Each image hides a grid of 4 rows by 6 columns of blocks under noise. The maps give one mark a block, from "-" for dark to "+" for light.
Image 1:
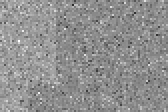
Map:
+ + - - - -
+ + - - - -
+ + - - - -
+ - - - - -
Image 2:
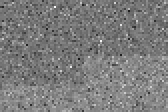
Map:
- - - - - -
- - - - - -
- - - + + +
+ + + + + +
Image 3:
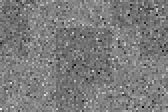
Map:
- + + + - -
- + - - + -
+ + - - + +
+ + - + + +
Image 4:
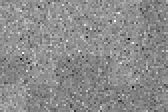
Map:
+ + + + + -
+ + + + + -
- + - - + -
+ - - - - -
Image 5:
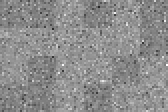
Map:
- - + - + -
+ + + + + -
+ - + + - +
- - + - + +
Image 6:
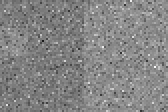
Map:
- - - + + +
+ - - + + +
- - - + + +
- - - + + +
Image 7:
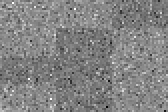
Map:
+ + + + - -
+ + - - + +
- - - - + +
+ + - - + +
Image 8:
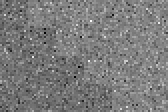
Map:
- + + + + +
- - + + + +
- - - + + +
- - - - + +
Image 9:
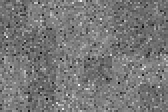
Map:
- + + + - -
- - + + - -
+ - + - + +
+ - + + + -
